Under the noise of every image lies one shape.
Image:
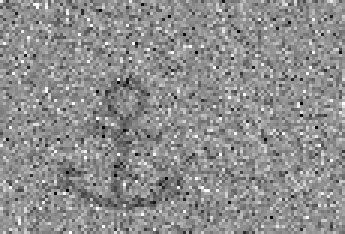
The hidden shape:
anchor
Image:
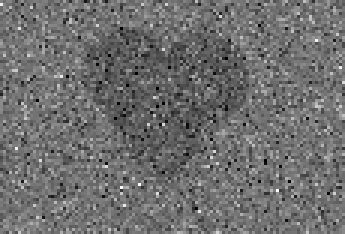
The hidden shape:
heart
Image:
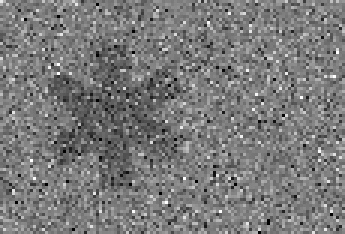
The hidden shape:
asterisk
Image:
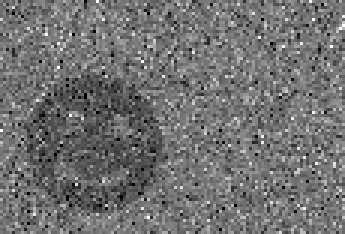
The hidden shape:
smiling face
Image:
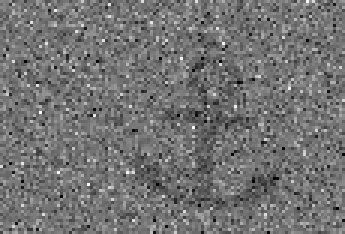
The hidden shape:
anchor
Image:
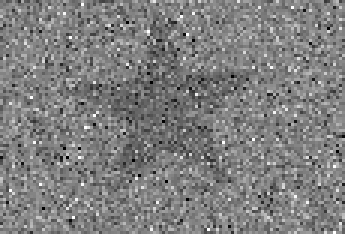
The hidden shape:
star
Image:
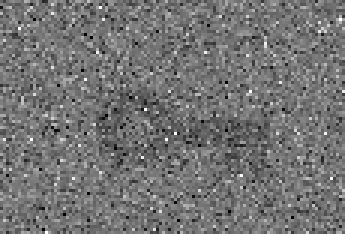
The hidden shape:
key
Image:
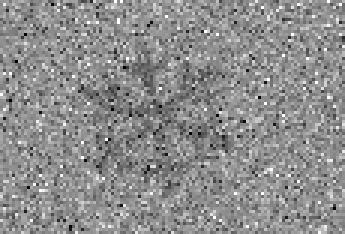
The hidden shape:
snowflake
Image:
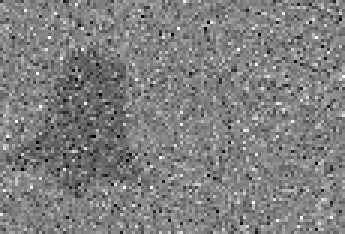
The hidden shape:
bell
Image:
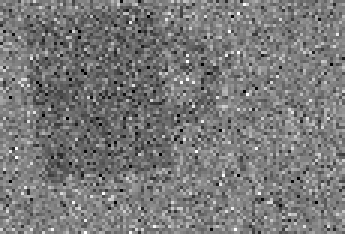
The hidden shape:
cup
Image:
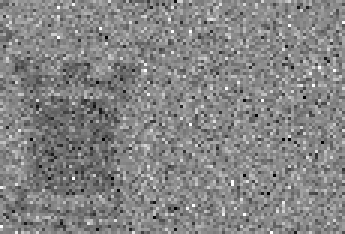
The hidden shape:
chess rook
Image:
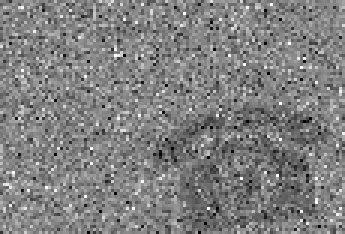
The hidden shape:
telephone
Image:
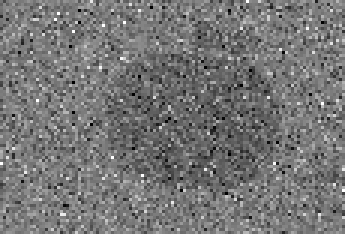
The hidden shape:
apple
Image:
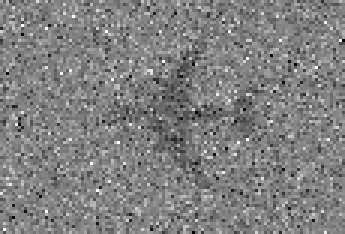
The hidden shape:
airplane
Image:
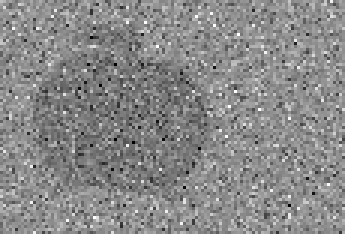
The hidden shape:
apple
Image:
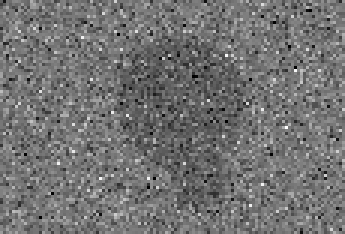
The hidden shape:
light bulb
